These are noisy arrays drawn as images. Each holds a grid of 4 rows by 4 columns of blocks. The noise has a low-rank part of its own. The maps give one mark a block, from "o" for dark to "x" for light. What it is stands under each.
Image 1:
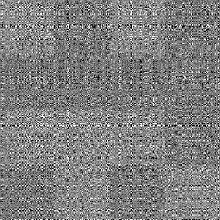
x o x o
o o o o
x x x o
o x o x
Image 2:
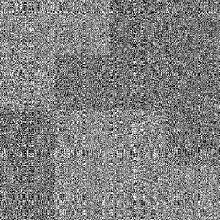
x x o o
x o o o
o x x o
o x x x
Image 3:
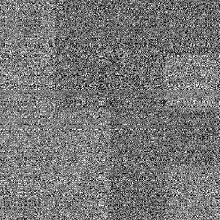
x o o o
x o o x
x x o o
x x o x
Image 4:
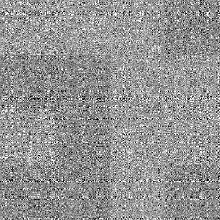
x x x o
o o x x
x o x x
o o x o
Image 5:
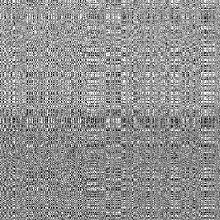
x x x x
x x x x
o o o o
o o o o
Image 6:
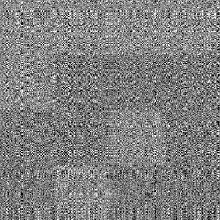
x x x x
x o o o
o o x o
o x o o
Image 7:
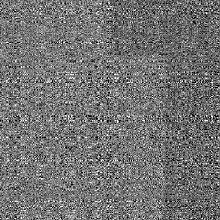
x x o o
x x x o
x x x o
x x x o
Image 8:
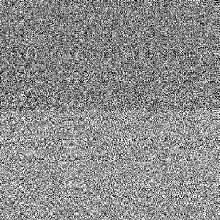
o o o o
o o o o
x x x x
x x x x
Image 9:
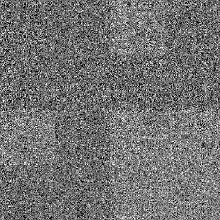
o o x o
o o o o
x o x x
o o x x
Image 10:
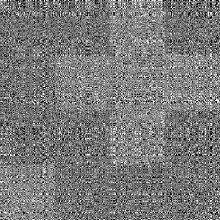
o o x o
o x x x
o o x o
x o o o
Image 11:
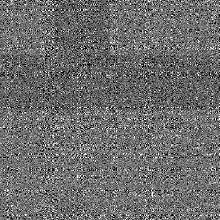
x o x x
o o o o
x x x x
x x x x
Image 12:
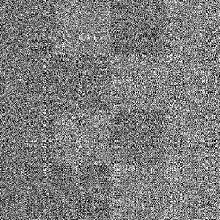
o x o x
o o x x
o x o x
o o x x
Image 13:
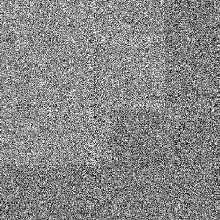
x x x o
x x x o
x x o o
o o o o
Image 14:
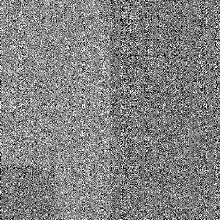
x x o o
x x o o
x x o o
o x o o
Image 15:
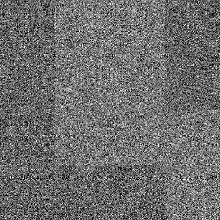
o x x o
o x x o
o x x x
o o o x
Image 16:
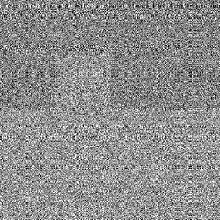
o o o o
o x o o
x x x x
x x x x
